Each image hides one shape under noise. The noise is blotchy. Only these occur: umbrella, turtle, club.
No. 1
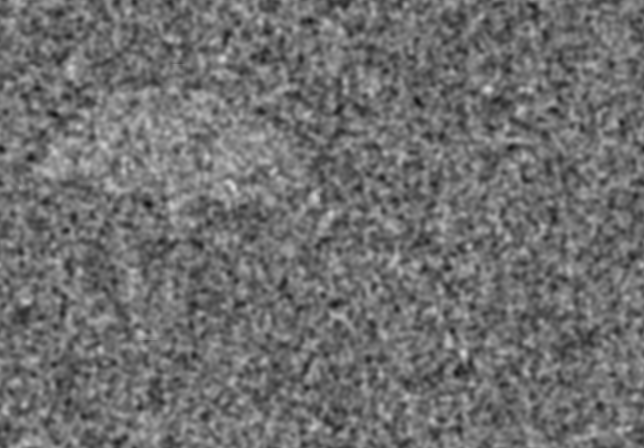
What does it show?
light umbrella
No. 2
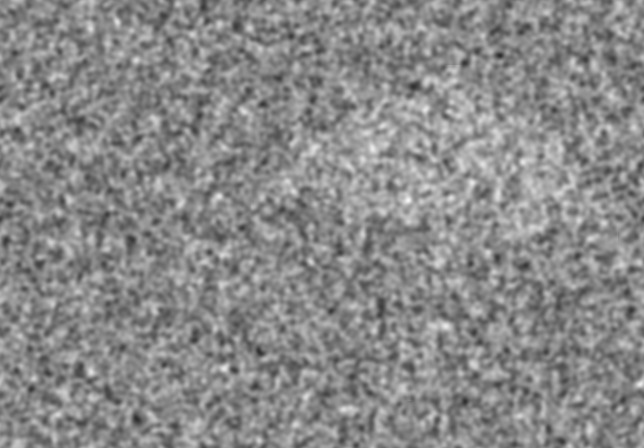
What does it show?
light umbrella
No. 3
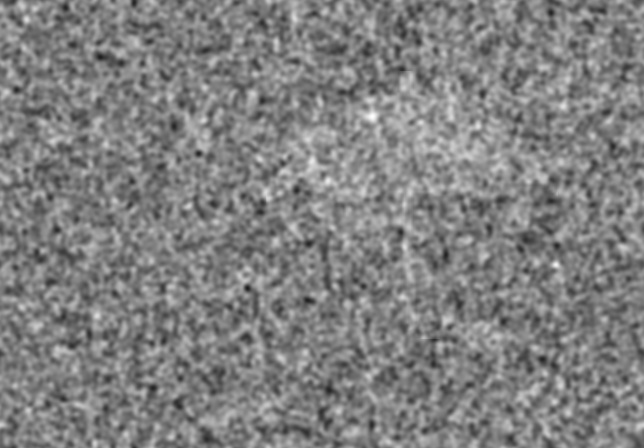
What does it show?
light umbrella
